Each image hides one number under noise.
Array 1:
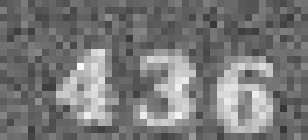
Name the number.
436
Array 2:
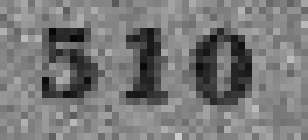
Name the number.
510
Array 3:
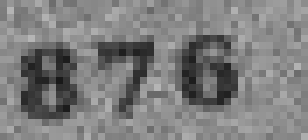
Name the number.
876
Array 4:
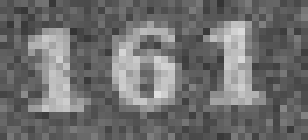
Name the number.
161
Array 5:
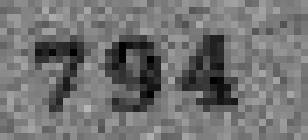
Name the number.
794
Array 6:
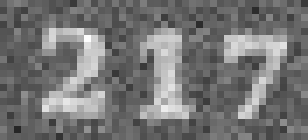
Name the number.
217
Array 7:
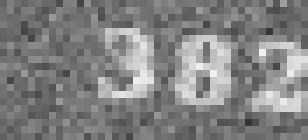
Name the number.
382
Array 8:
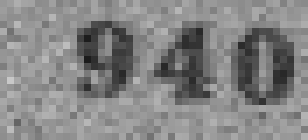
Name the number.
940
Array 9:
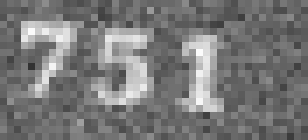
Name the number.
751
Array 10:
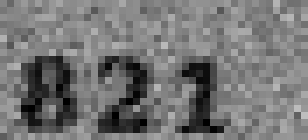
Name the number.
821
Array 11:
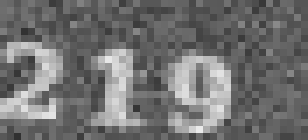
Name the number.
219
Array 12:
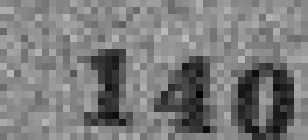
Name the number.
140
